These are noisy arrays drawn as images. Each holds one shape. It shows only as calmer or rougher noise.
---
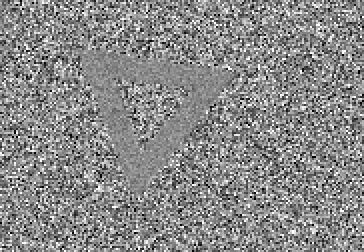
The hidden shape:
triangle frame
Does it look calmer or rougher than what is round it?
calmer
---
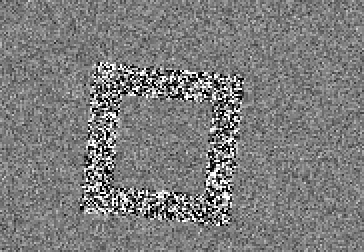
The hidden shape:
square frame
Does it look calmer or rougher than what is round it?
rougher
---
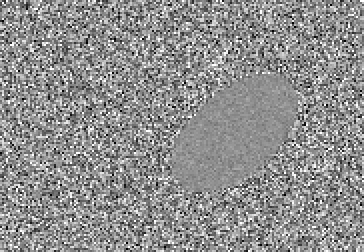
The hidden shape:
ellipse
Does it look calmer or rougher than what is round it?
calmer
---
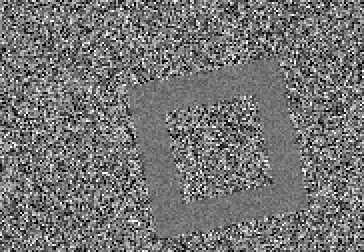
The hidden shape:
square frame
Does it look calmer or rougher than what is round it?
calmer
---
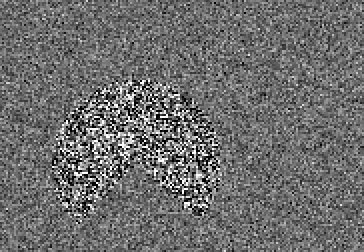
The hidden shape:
disc with a wedge cut out
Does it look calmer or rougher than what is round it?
rougher
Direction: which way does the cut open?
down
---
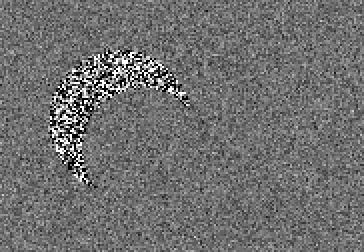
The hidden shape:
crescent
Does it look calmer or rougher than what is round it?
rougher
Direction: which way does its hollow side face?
down and right
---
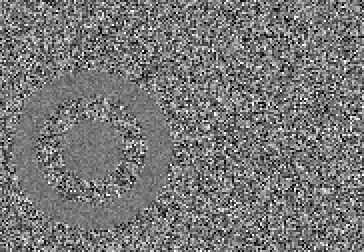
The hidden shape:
bullseye
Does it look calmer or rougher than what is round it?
calmer
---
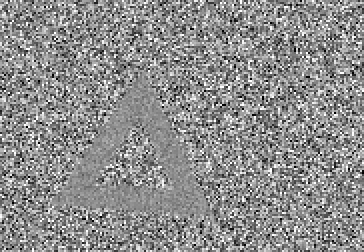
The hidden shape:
triangle frame
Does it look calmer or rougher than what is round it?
calmer
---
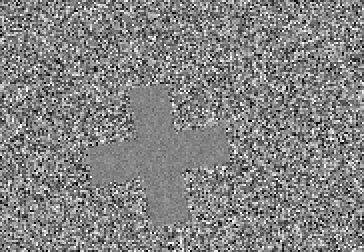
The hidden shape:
cross
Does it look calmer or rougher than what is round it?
calmer
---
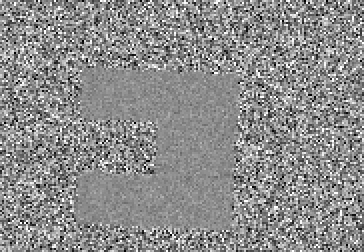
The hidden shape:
square with a notch
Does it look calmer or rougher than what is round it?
calmer
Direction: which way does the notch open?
left
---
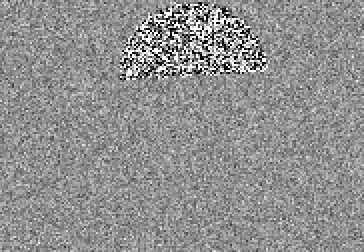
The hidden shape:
half disc
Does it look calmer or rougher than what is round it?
rougher
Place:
top middle
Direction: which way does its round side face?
up
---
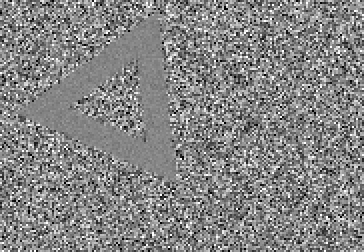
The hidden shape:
triangle frame
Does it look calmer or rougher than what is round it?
calmer
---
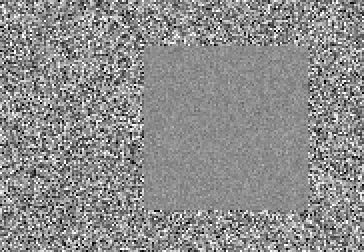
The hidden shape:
square
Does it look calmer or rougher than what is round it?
calmer
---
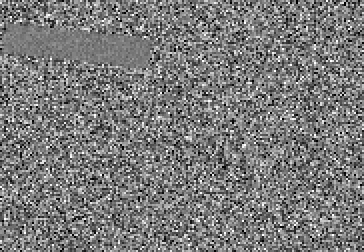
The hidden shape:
bar
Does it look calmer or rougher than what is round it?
calmer
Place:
top left
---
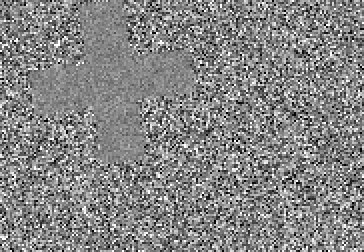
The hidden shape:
cross
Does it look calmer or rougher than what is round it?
calmer
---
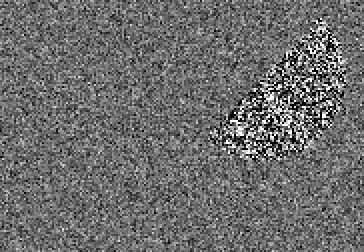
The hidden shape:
half disc
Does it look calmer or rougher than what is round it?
rougher
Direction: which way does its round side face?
down and right
